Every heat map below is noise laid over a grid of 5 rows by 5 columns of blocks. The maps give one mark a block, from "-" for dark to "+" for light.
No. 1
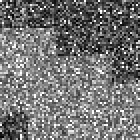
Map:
- - - - -
+ + - - -
+ + + + -
+ + + + +
- + + + +
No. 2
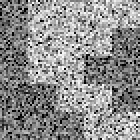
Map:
- + + + +
- + + + -
- + + - -
- - + + -
- - - + +
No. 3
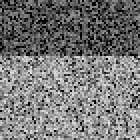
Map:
- - - - -
- - - - -
+ + + + +
+ + + + +
+ + + + +
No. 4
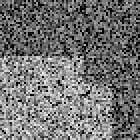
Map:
- - - - -
- - - - -
+ + + - -
+ + + + -
+ + + + -
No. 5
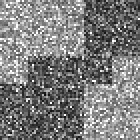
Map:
+ + + - -
+ + + - -
+ - - - +
- - - + +
- - - + +
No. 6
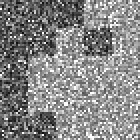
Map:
- - - + +
- - + - +
- + + + +
- + + + +
- - + + +
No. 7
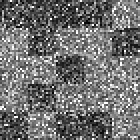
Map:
- - - - +
+ - + + -
+ + - + +
+ - + + +
- + - - +
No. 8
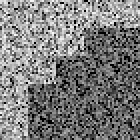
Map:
+ + + + +
+ + + - -
+ + - - -
+ - - - -
+ - - - -
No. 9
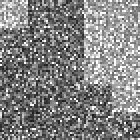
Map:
+ - - + +
- - - + +
- - - + +
- - - - +
- - - - -
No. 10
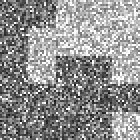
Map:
- - + + +
- + + + +
- + - - +
- - - - -
- - - - +
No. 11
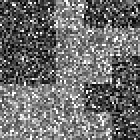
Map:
- - + - -
- - + + +
- - + + -
+ + + - -
+ + + + -
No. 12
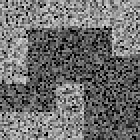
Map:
+ + + + +
+ - - - +
+ - - - -
- - + - -
+ + + - -
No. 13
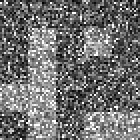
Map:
- - - - -
- + - + -
- + - - -
+ + - - -
- + - + +
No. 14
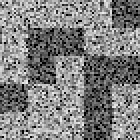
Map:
+ + + + -
+ - - + +
+ - + - -
- + + - +
+ + + - +
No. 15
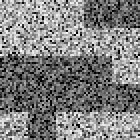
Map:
+ + + - -
+ + + + +
- - - - +
- - - - -
+ - + + +
